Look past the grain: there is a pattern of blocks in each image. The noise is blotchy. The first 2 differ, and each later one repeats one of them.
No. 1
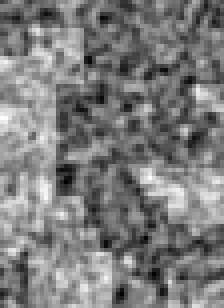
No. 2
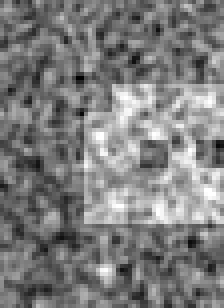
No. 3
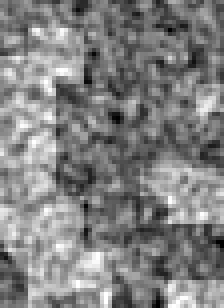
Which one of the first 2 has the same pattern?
1
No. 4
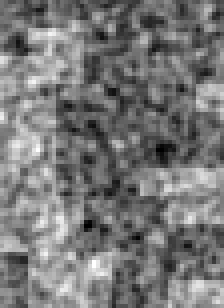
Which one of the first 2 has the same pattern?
1
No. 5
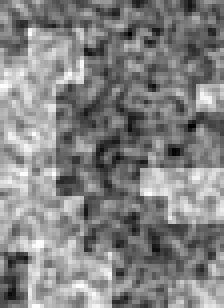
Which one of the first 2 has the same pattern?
1
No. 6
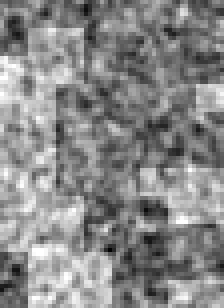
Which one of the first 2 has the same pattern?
1
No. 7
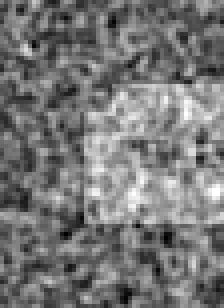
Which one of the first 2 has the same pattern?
2
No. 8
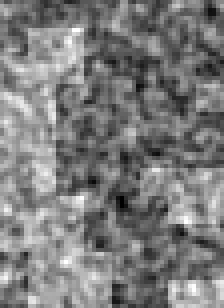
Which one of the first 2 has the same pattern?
1
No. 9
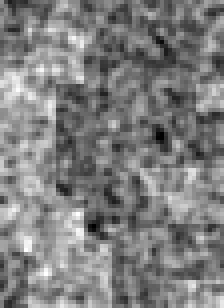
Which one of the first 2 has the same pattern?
1
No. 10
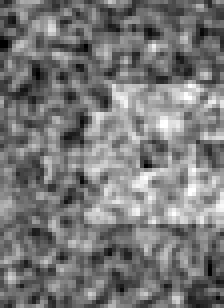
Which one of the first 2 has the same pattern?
2
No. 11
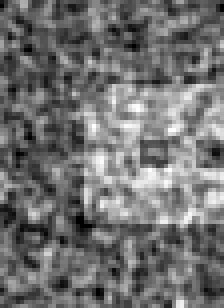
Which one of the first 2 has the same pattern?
2
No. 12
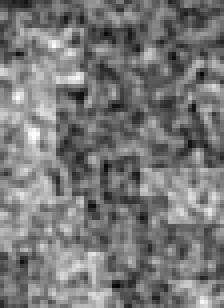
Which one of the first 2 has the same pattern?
1
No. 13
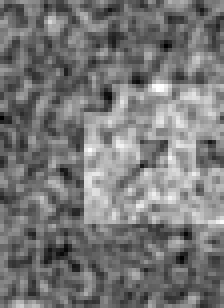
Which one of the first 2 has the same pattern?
2
